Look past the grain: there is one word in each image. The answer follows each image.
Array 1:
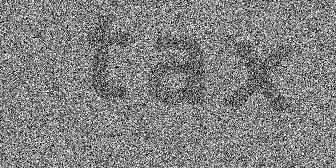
tax
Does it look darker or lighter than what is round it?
darker
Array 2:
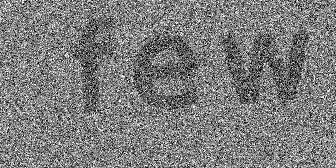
few
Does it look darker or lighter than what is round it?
darker
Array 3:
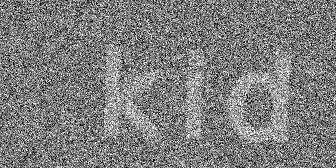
kid
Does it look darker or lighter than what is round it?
lighter
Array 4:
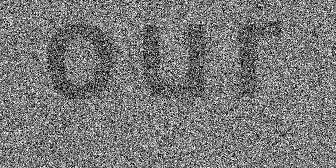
our
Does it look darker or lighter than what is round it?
darker
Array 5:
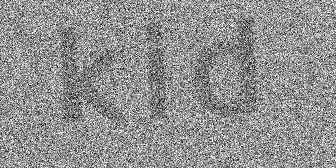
kid
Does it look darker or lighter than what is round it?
darker
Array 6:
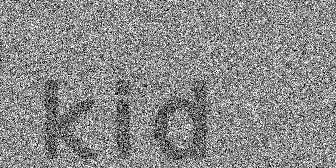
kid
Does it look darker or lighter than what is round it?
darker
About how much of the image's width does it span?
half
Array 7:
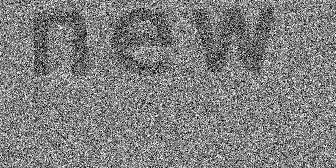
new
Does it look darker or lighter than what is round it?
darker
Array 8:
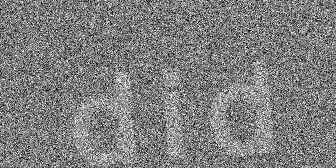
did
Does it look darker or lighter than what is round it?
lighter
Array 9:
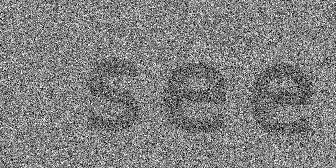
see
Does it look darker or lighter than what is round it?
darker
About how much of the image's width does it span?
two thirds
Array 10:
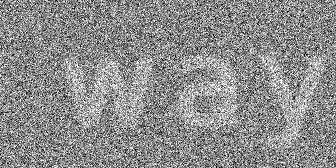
way
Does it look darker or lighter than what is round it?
lighter
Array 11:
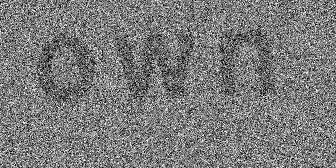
own
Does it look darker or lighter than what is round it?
darker
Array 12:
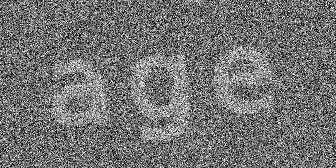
age
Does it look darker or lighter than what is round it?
lighter
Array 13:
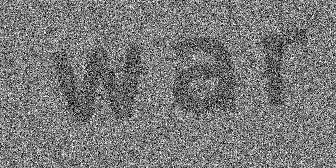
war
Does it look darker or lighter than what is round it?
darker
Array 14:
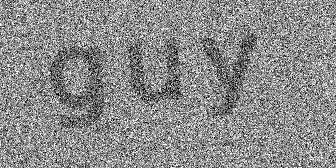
guy
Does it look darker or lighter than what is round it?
darker
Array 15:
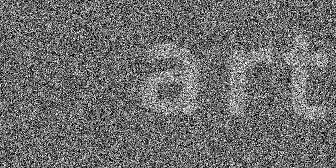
art
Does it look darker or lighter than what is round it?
lighter
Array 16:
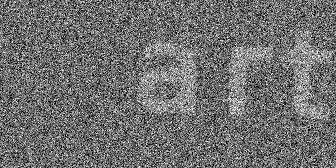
art
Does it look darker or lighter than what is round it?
lighter
